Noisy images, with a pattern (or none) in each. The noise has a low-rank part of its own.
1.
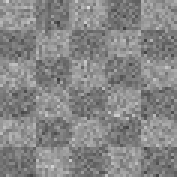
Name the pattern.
a checkerboard
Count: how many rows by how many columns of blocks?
6 by 5
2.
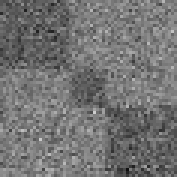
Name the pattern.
blocks along the diagonal
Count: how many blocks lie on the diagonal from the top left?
3
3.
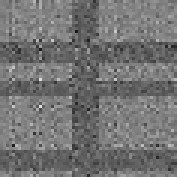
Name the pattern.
bands of rows crossing bands of columns
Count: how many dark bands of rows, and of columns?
3 and 1
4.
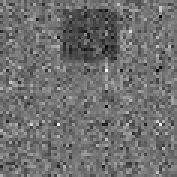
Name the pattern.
one block
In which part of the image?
top middle
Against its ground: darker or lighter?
darker
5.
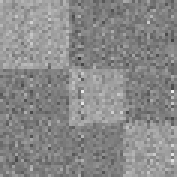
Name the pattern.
blocks along the diagonal
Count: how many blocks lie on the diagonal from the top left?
3
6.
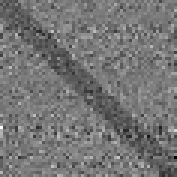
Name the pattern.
a diagonal band
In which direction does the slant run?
top left to bottom right
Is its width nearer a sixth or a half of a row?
a sixth
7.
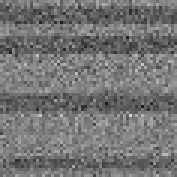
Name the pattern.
bands of rows
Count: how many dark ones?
4
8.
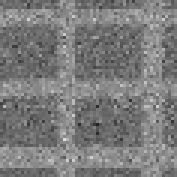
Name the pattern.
bands of rows crossing bands of columns
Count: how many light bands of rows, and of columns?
3 and 2
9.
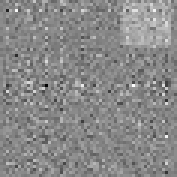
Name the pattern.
one block
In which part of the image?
top right
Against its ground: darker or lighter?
lighter
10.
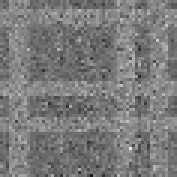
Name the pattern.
bands of rows crossing bands of columns
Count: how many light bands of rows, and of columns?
3 and 3
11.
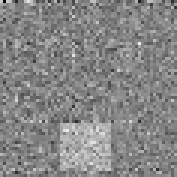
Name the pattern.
one block
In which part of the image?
bottom middle
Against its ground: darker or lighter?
lighter
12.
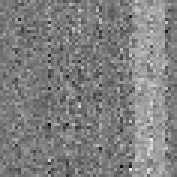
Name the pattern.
one band of columns
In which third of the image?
right
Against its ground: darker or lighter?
lighter
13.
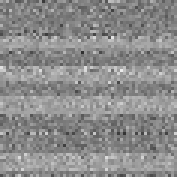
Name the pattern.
bands of rows
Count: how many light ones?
4
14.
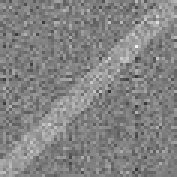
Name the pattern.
a diagonal band
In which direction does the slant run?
bottom left to top right
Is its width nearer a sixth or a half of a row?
a sixth
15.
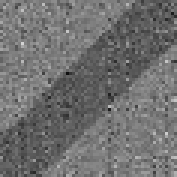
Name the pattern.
a diagonal band
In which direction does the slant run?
bottom left to top right
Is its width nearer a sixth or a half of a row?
a half
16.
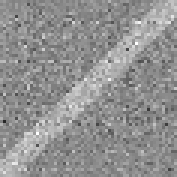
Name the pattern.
a diagonal band
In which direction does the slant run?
bottom left to top right
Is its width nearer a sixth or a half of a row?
a sixth
